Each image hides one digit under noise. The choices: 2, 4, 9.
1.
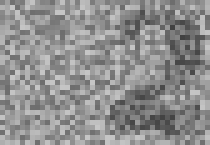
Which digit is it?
2
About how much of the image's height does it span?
nearly all
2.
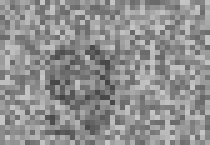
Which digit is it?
9
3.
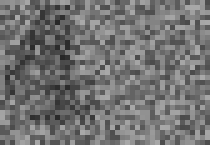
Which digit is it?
4
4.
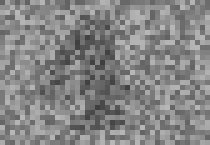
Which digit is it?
4
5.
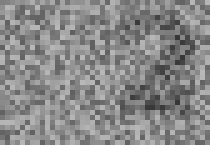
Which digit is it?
2
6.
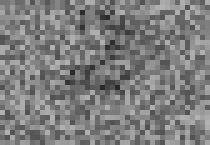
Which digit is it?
2
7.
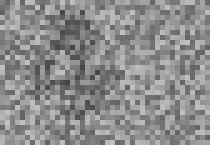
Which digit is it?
4
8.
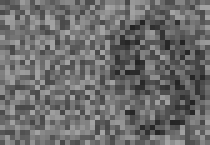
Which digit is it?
9
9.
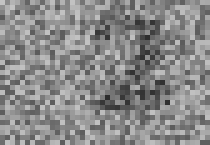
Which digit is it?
2
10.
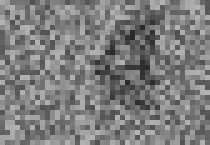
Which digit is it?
4
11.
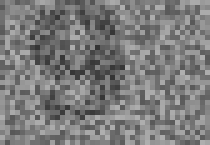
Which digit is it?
9
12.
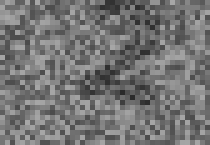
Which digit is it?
2
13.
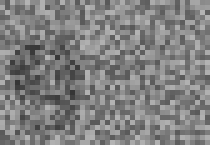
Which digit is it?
9
